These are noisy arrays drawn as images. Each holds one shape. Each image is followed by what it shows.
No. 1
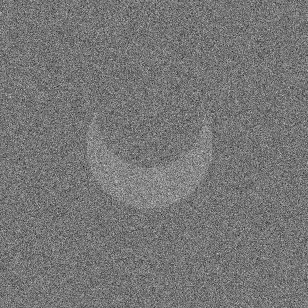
crescent
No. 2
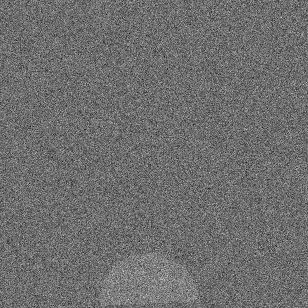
half disc
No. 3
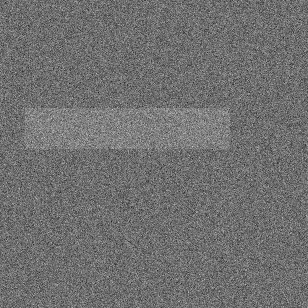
bar
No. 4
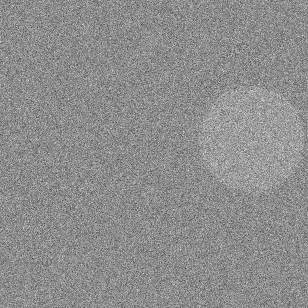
disc
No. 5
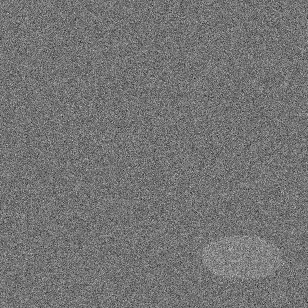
ellipse
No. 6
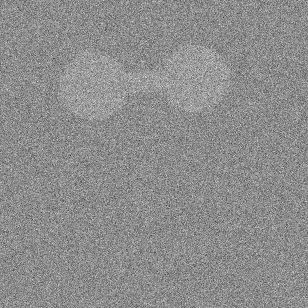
dumbbell
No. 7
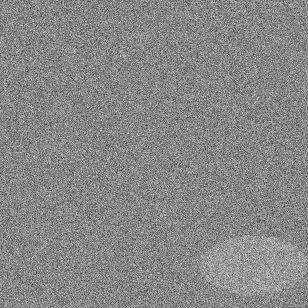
ellipse
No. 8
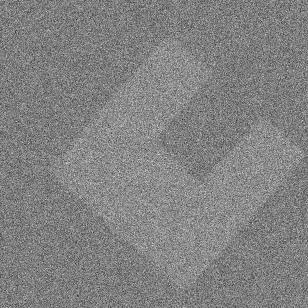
square with a notch
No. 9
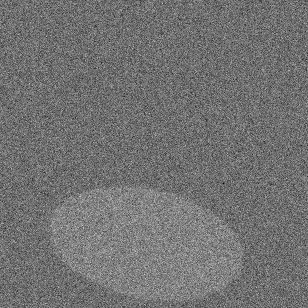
ellipse
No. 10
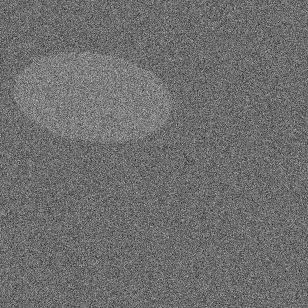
ellipse
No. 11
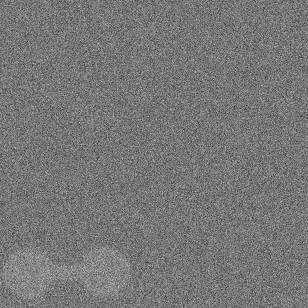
dumbbell
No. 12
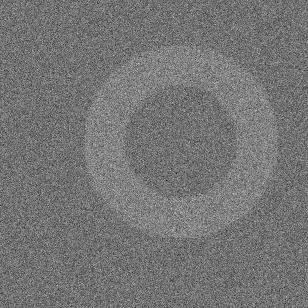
ring
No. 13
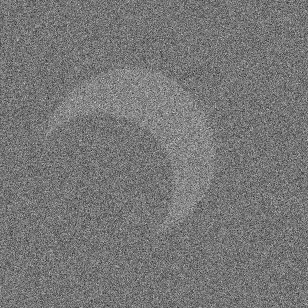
crescent
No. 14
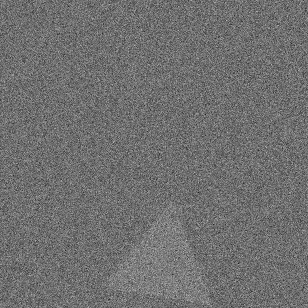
triangle
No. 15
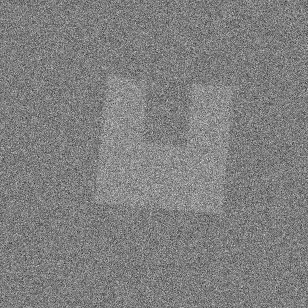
square with a notch
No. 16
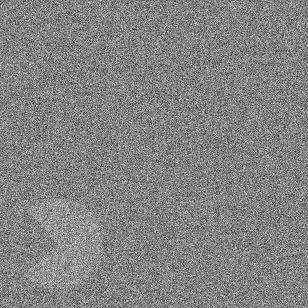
disc with a wedge cut out
